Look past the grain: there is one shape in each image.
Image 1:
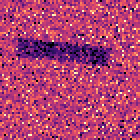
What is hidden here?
dark bar
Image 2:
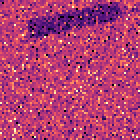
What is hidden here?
dark bar
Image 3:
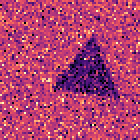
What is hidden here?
dark triangle
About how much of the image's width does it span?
half
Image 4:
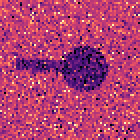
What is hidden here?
dark lollipop
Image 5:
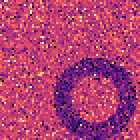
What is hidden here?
dark ring
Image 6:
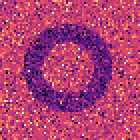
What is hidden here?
dark ring
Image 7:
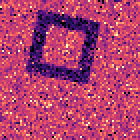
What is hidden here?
dark square frame
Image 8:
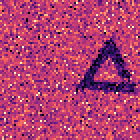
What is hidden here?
dark triangle frame, middle right
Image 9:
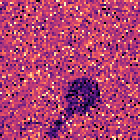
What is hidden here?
dark lollipop, bottom middle
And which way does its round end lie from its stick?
up and right
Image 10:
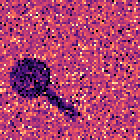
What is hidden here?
dark lollipop
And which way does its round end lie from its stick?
up and left
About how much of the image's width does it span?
half
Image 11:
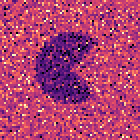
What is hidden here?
dark disc with a wedge cut out
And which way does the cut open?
right
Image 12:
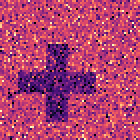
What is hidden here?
dark cross
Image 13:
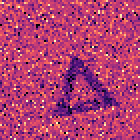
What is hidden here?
dark triangle frame
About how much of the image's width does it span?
half
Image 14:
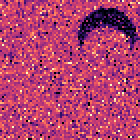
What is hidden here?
dark crescent, top right
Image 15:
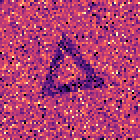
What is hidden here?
dark triangle frame
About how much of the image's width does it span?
half
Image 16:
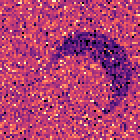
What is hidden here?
dark crescent
